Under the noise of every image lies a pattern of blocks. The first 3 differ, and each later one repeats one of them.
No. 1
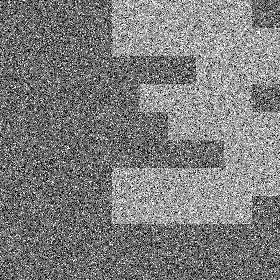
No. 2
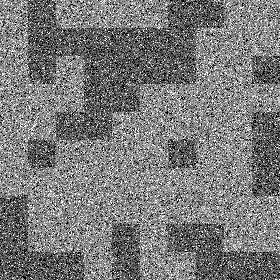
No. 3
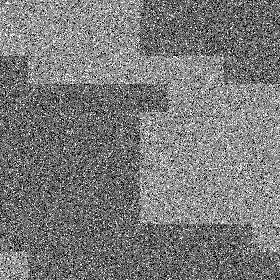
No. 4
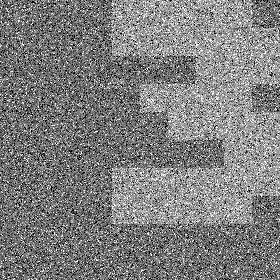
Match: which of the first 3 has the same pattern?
1
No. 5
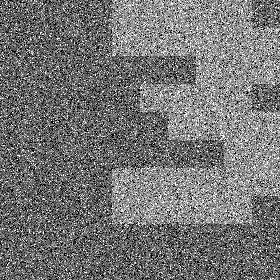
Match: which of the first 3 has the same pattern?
1
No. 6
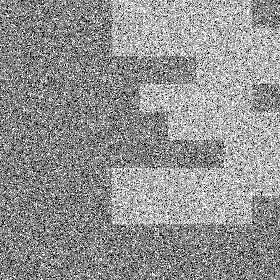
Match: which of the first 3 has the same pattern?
1
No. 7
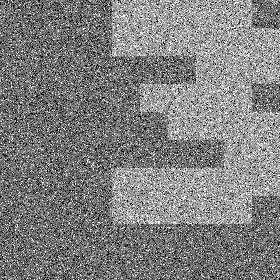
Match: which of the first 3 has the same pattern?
1
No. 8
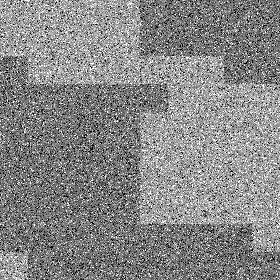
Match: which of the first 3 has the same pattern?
3
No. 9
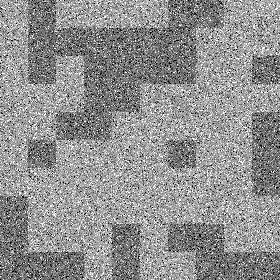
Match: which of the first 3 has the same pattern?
2
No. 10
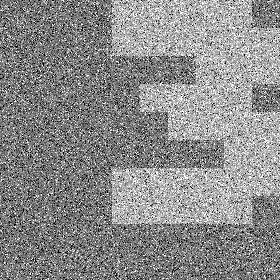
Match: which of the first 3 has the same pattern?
1
